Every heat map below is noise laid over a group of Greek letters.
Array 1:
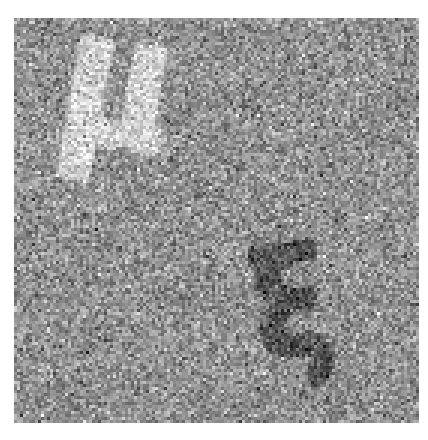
top left: light mu; bottom right: dark xi
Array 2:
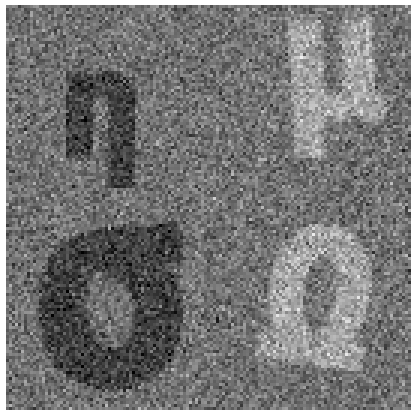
top left: dark eta; top right: light mu; bottom left: dark sigma; bottom right: light omega
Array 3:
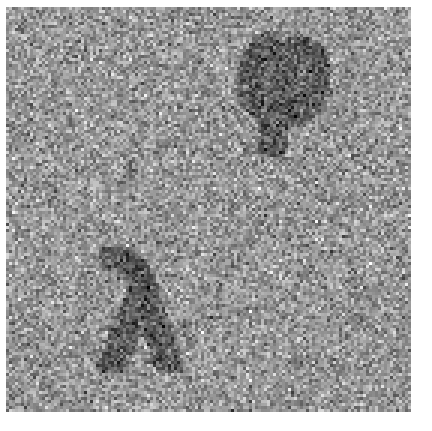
top right: dark phi; bottom left: dark lambda
